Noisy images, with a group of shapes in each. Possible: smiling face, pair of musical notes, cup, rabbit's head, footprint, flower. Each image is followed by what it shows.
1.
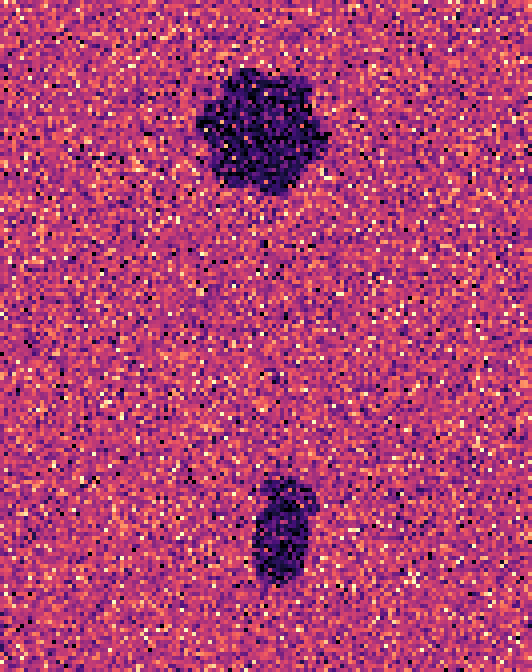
top middle: dark flower; bottom middle: dark footprint
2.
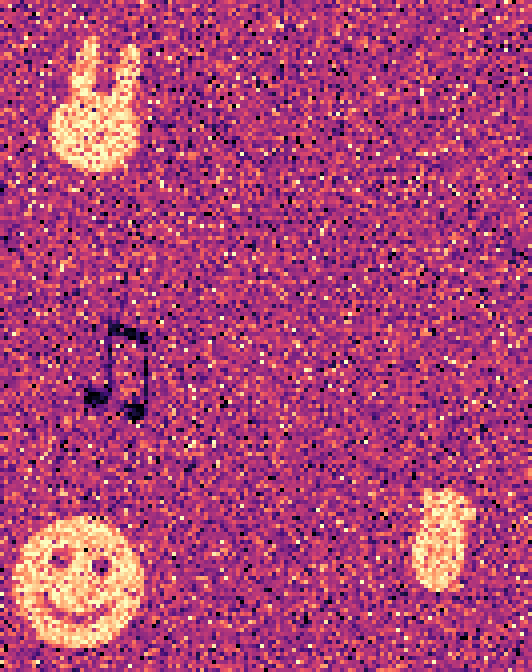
top left: light rabbit's head; middle left: dark pair of musical notes; bottom left: light smiling face; bottom right: light footprint
